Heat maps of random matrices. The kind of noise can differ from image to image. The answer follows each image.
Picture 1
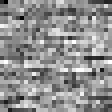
streaked along the rows
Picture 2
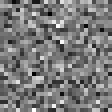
low rank plus noise
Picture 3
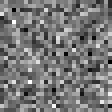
low rank plus noise
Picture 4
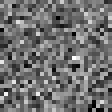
independent entries
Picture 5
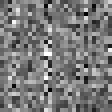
columns of uneven size
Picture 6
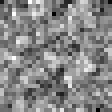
blotchy
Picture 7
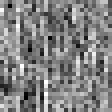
streaked along the columns
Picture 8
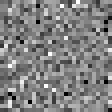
heavy tails
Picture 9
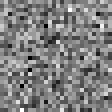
independent entries
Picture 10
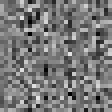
columns of uneven size
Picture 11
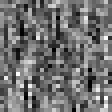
streaked along the columns
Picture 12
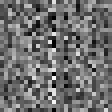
columns of uneven size
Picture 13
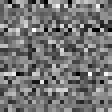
rows of uneven size
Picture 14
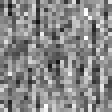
streaked along the columns
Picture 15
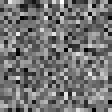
low rank plus noise
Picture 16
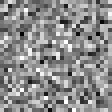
independent entries
